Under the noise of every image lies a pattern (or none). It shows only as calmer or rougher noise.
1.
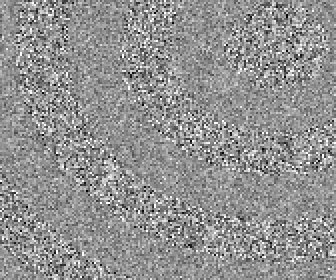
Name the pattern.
rings round one point
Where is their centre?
top right
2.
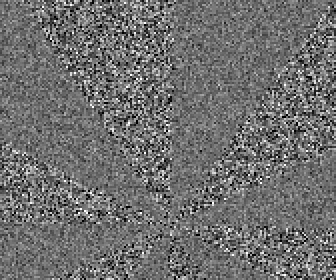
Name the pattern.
spokes from one point
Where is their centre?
bottom middle
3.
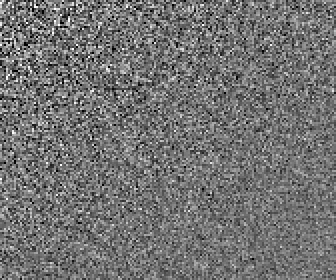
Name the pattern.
a smooth slope
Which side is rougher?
top left
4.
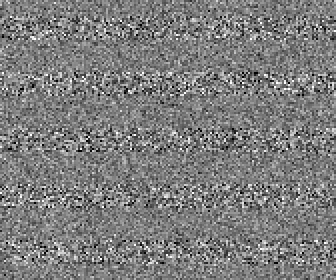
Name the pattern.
horizontal stripes
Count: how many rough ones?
5
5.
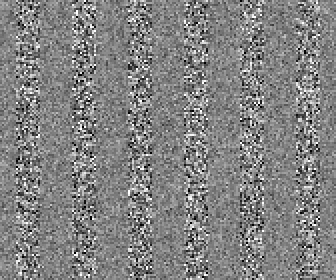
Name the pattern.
vertical stripes
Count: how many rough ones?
6
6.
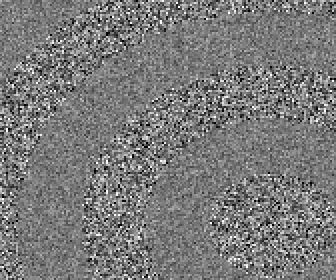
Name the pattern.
rings round one point
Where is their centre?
bottom right
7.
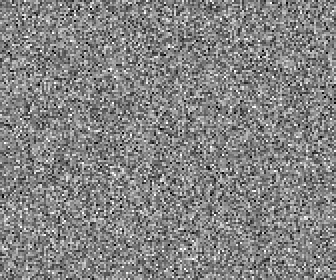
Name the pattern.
only noise
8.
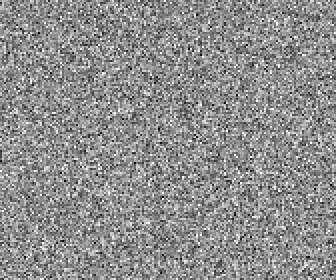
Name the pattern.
only noise
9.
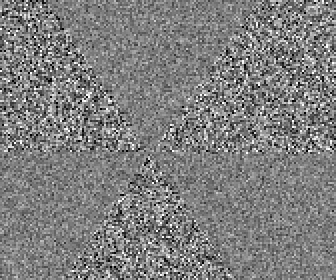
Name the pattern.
spokes from one point
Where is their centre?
centre
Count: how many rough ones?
3
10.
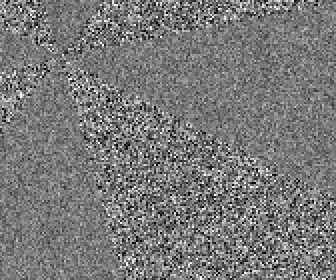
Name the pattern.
spokes from one point
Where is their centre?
top left
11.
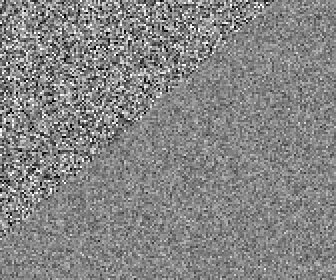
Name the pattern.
a sharp edge
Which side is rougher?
top left
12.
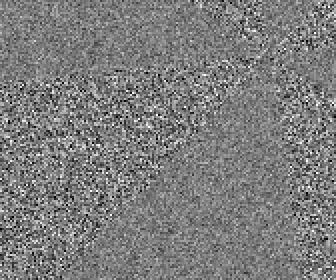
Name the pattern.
spokes from one point
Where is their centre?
top right
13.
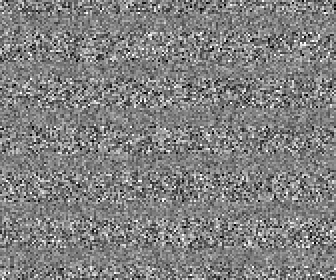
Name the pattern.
horizontal stripes
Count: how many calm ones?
6
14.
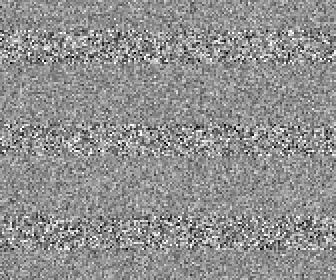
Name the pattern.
horizontal stripes
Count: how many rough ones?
3
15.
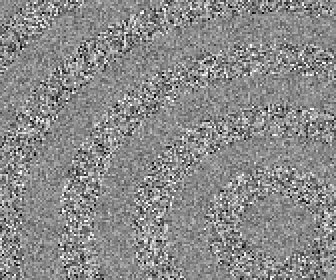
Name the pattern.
rings round one point
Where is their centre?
bottom right
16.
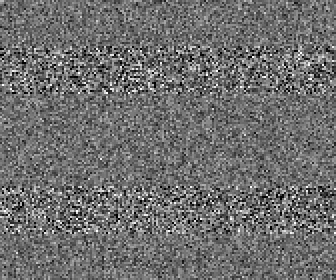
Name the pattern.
horizontal stripes
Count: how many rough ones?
2
